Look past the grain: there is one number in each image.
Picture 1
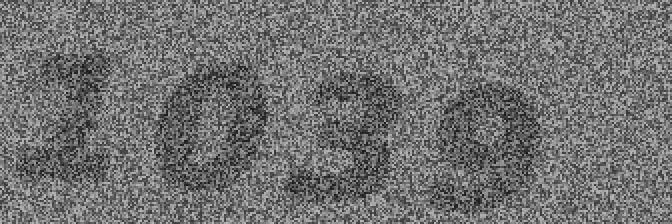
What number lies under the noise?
1039
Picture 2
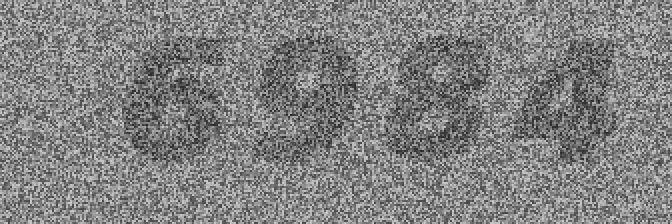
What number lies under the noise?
6984
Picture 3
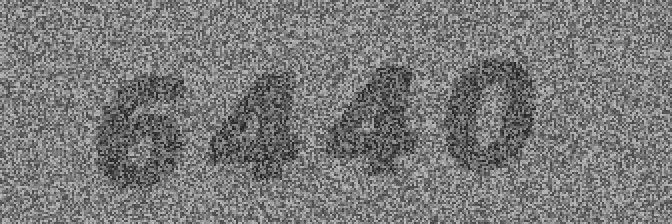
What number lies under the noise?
6440
